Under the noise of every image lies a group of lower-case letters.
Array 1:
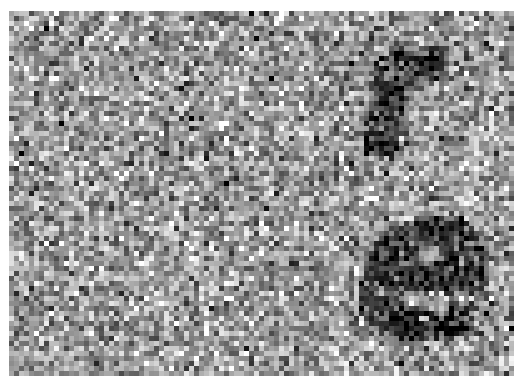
top right: dark r; bottom right: dark e
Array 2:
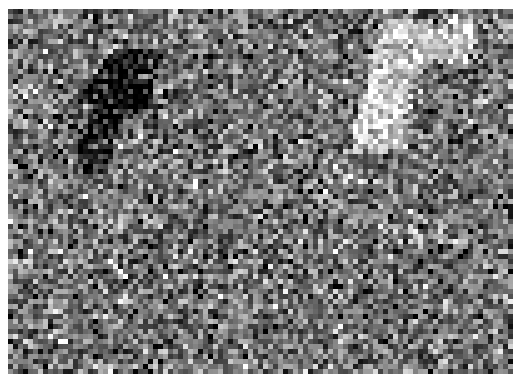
top left: dark f; top right: light r
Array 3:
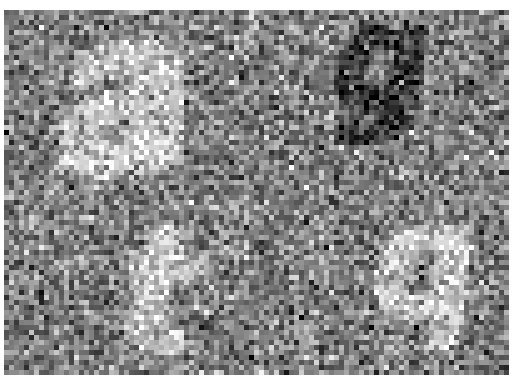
top left: light a; top right: dark g; bottom left: light t; bottom right: light q
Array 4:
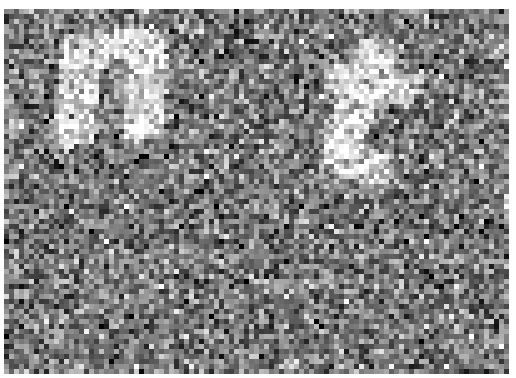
top left: light n; top right: light t
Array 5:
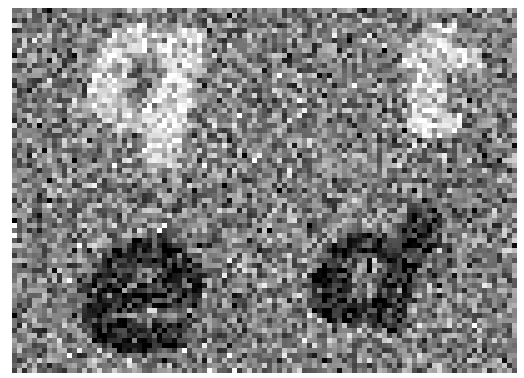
top left: light q; top right: light t; bottom left: dark e; bottom right: dark d
